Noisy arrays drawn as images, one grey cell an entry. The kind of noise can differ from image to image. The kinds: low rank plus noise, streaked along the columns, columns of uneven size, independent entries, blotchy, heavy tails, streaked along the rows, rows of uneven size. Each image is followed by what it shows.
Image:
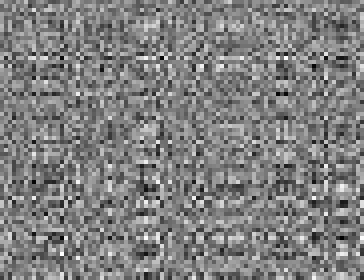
low rank plus noise
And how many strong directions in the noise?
two
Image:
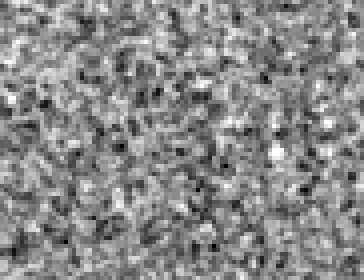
blotchy
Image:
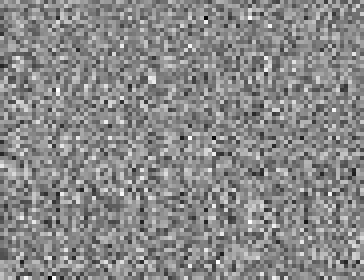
low rank plus noise
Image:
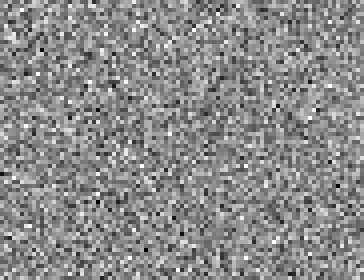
independent entries
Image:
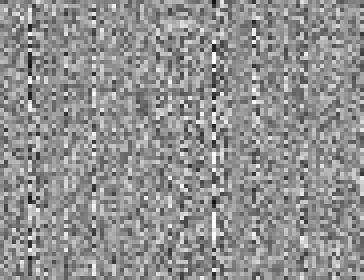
columns of uneven size
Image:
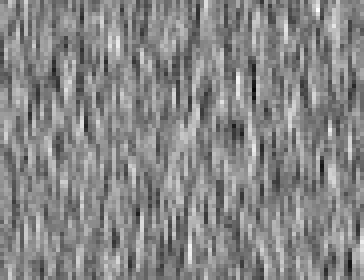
streaked along the columns
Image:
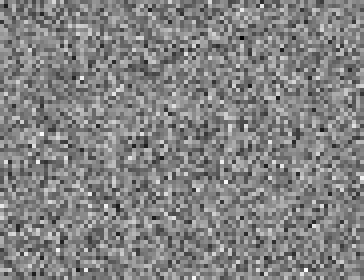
independent entries
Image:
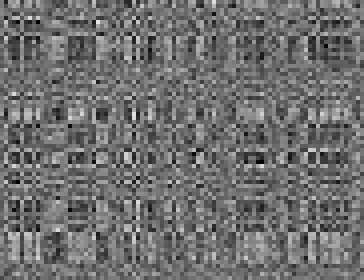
low rank plus noise
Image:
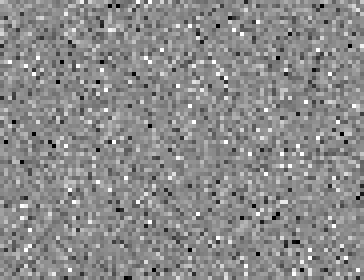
heavy tails
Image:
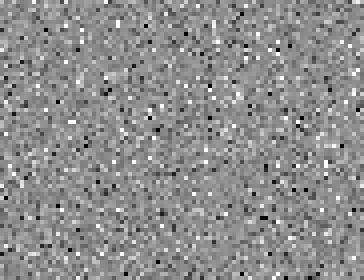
heavy tails
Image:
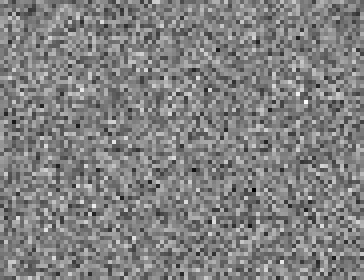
independent entries
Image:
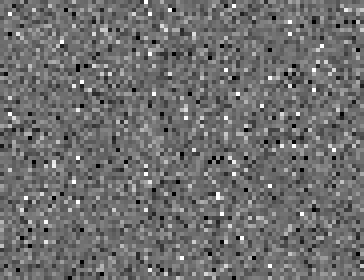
heavy tails
